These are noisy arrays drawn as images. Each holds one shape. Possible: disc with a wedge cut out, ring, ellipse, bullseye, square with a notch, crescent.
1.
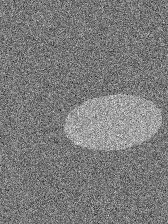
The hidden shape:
ellipse
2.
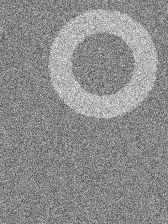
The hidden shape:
ring
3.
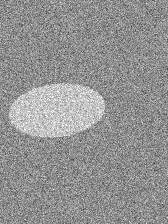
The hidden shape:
ellipse
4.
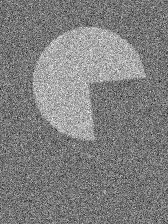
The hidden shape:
disc with a wedge cut out
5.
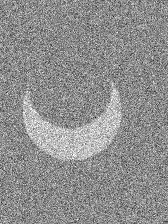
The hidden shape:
crescent
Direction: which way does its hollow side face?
up
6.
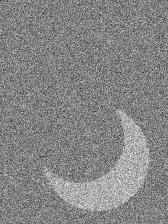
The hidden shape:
crescent
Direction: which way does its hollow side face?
up and left
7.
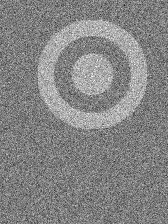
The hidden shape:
bullseye
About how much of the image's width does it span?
two thirds
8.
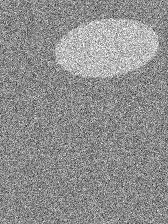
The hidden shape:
ellipse
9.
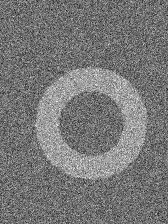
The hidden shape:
ring
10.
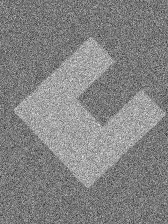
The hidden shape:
square with a notch
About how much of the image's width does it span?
nearly all
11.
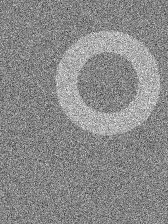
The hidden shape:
ring
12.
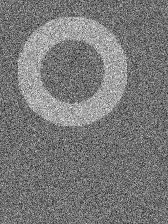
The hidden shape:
ring
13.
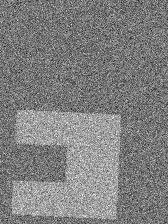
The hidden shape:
square with a notch
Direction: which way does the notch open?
left
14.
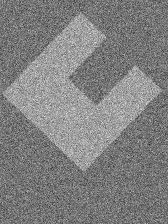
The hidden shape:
square with a notch
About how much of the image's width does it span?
nearly all
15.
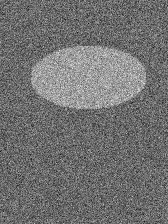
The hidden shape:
ellipse
